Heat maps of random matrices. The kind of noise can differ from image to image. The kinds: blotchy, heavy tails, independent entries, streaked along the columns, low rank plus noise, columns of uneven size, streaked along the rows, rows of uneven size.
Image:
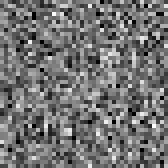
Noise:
low rank plus noise
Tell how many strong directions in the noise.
five to eight
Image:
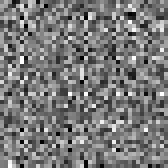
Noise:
low rank plus noise
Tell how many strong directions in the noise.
one
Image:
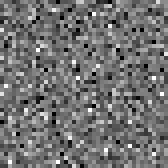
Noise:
heavy tails
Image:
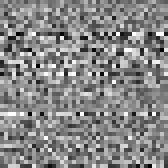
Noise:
rows of uneven size
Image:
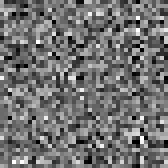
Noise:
low rank plus noise
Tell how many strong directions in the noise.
three or four
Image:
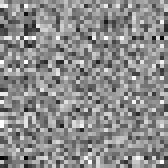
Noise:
low rank plus noise
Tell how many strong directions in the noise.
two
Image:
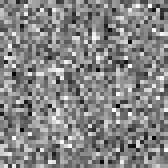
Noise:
independent entries
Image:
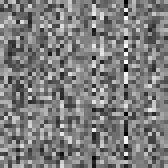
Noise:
columns of uneven size
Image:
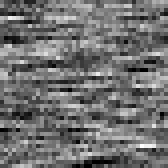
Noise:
streaked along the rows
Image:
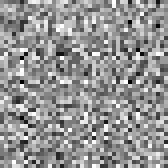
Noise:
low rank plus noise
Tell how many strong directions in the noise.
two
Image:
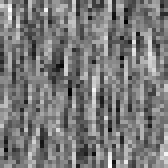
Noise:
streaked along the columns
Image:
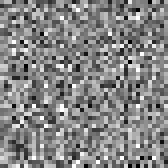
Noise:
low rank plus noise
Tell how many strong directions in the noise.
one
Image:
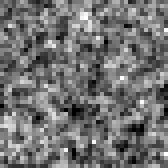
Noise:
blotchy
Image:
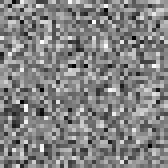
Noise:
low rank plus noise
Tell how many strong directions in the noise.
five to eight
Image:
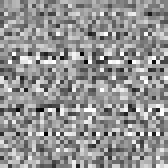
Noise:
rows of uneven size
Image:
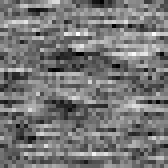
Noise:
streaked along the rows
